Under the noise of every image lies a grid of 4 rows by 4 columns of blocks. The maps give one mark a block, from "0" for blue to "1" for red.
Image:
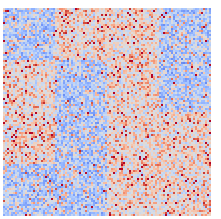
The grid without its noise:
0 1 1 0
1 0 1 0
1 0 1 1
0 0 1 1
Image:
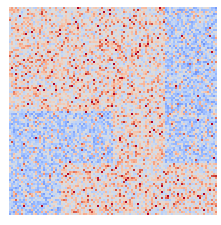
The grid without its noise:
1 1 1 0
1 1 1 0
0 0 1 0
0 1 1 1
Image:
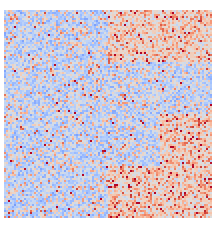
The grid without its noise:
0 0 1 1
0 0 0 0
0 0 0 1
0 0 1 1
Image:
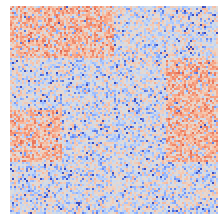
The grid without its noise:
1 1 0 0
0 0 0 1
1 0 0 1
0 0 0 0
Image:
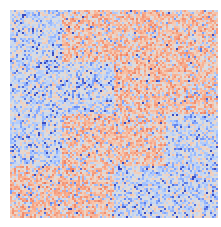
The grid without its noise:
0 1 1 1
0 0 1 1
0 1 1 0
1 1 0 0
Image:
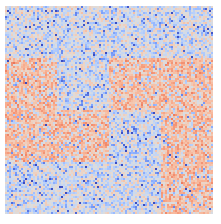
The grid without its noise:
0 0 0 0
1 0 1 1
1 1 0 1
0 0 0 1
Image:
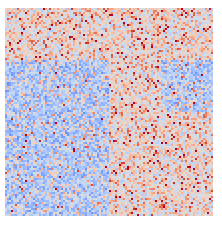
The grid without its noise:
1 1 1 1
0 0 1 0
0 0 1 1
0 0 1 1
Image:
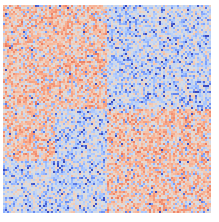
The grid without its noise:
1 1 0 0
1 1 0 0
1 0 1 1
0 0 1 1
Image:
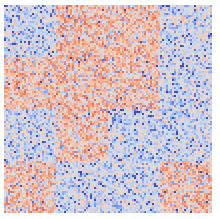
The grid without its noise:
0 1 1 0
1 1 1 0
0 1 0 0
1 0 0 1
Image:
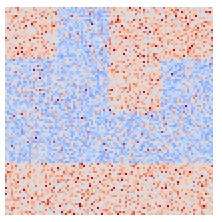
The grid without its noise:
1 0 1 1
0 0 1 0
0 0 0 0
1 1 1 1
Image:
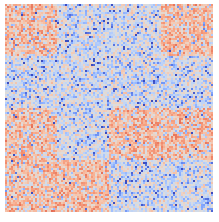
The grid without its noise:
1 0 0 1
0 0 0 0
1 0 1 1
1 1 0 0
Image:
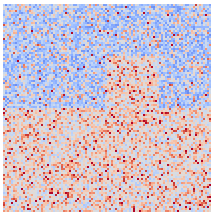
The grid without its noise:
0 0 0 0
0 0 1 0
1 1 1 1
1 1 1 1
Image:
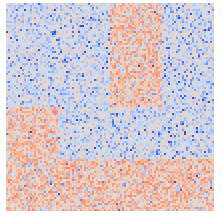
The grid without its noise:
0 0 1 0
0 0 1 0
1 0 0 0
1 1 1 1
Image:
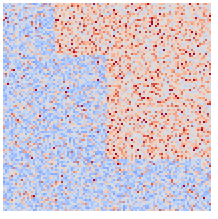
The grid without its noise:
0 1 1 1
0 0 1 1
0 0 1 1
0 0 0 0
